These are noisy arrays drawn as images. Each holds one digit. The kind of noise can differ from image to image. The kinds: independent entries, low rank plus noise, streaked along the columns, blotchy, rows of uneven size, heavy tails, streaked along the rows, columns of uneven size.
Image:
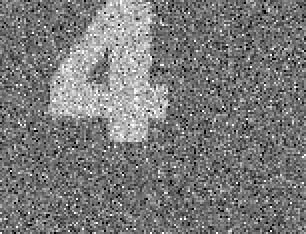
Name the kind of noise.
heavy tails
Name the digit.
4
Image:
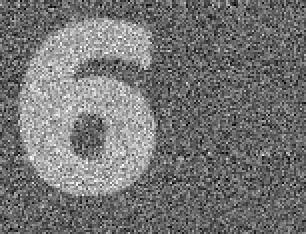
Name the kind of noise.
low rank plus noise
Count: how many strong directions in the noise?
two
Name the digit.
6
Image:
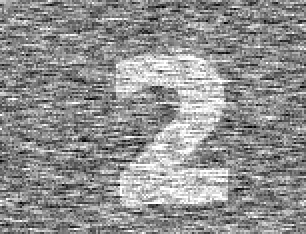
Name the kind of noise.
streaked along the rows
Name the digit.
2
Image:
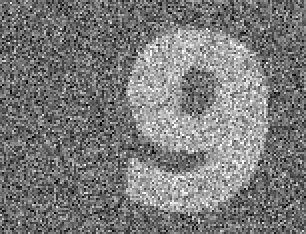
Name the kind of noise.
independent entries
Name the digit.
9
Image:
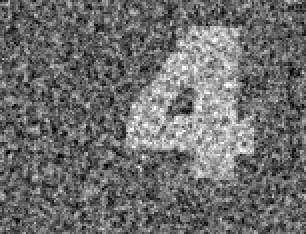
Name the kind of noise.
blotchy
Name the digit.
4
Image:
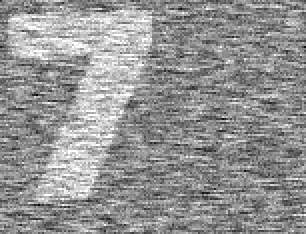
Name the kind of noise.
streaked along the rows
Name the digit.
7
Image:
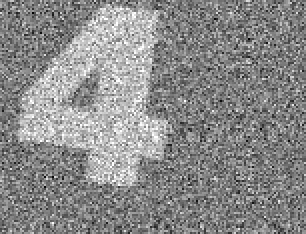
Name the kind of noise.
low rank plus noise
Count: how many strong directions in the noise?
five to eight
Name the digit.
4
